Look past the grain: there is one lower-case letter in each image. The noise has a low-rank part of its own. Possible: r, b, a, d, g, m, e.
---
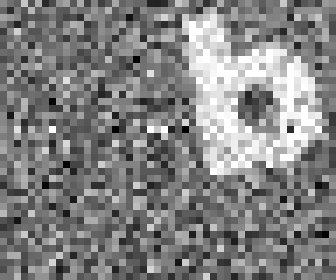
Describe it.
light b
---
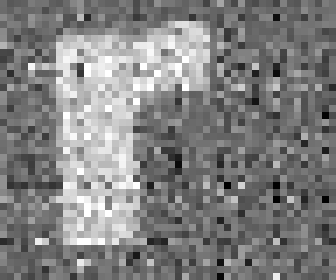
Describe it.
light r
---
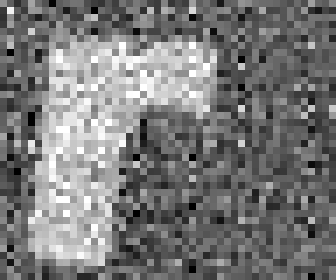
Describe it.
light r
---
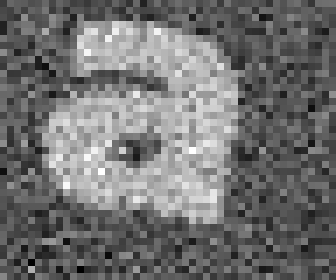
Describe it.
light a
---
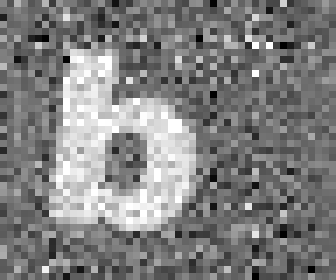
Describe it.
light b
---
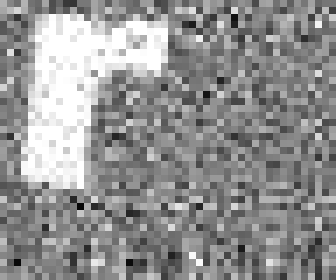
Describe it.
light r
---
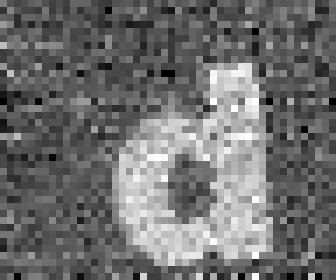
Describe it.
light d
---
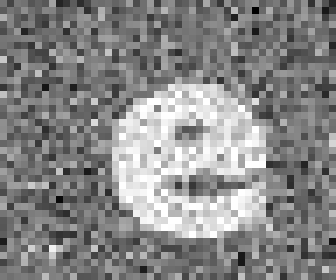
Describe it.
light e
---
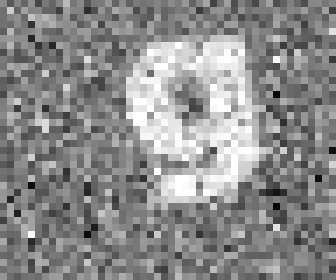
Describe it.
light g
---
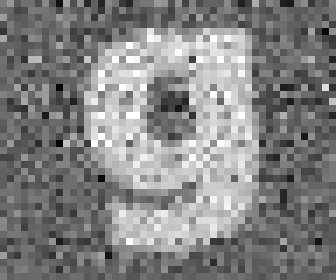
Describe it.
light g
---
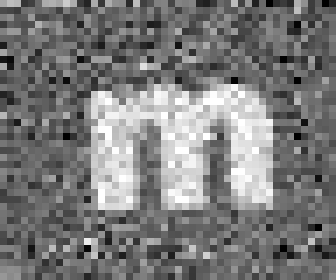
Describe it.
light m
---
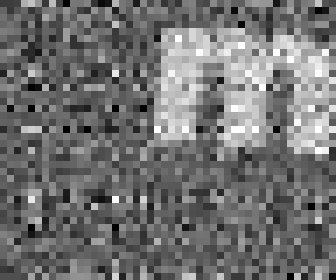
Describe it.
light m
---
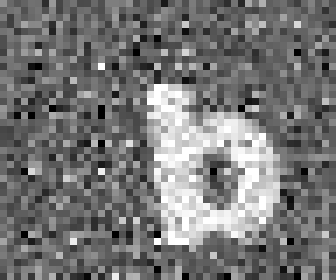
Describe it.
light b
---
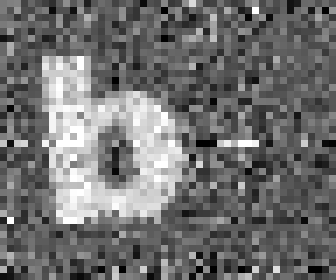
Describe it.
light b
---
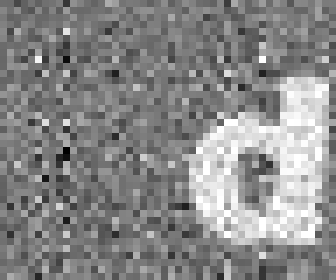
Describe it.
light d
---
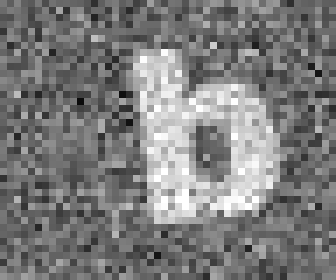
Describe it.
light b
